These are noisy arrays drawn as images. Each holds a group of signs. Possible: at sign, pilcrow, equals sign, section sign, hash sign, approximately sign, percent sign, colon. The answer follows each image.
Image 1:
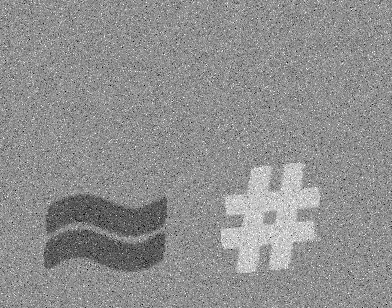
bottom left: dark approximately sign; bottom right: light hash sign
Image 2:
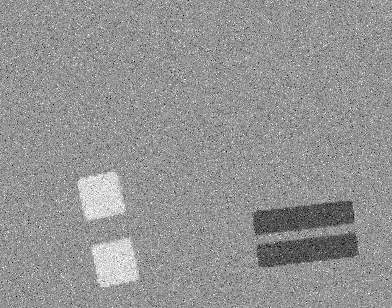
bottom left: light colon; bottom right: dark equals sign
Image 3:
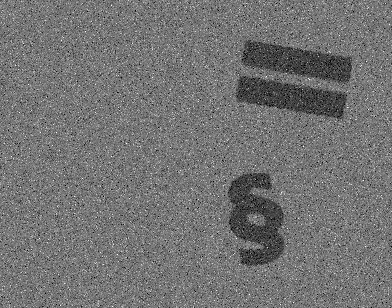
top right: dark equals sign; bottom right: dark section sign
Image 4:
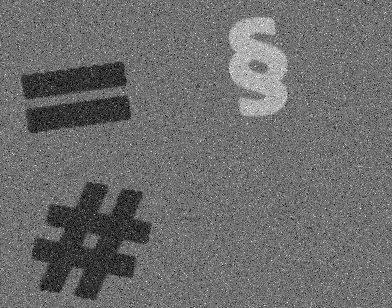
top left: dark equals sign; top right: light section sign; bottom left: dark hash sign
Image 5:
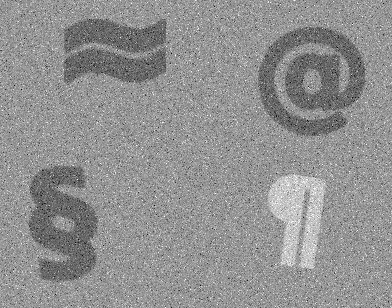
top left: dark approximately sign; top right: dark at sign; bottom left: dark section sign; bottom right: light pilcrow
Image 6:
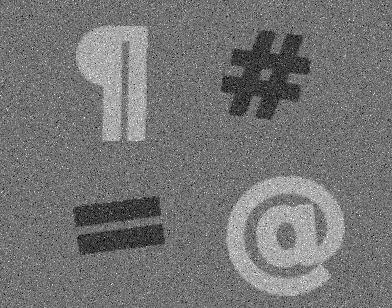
top left: light pilcrow; top right: dark hash sign; bottom left: dark equals sign; bottom right: light at sign
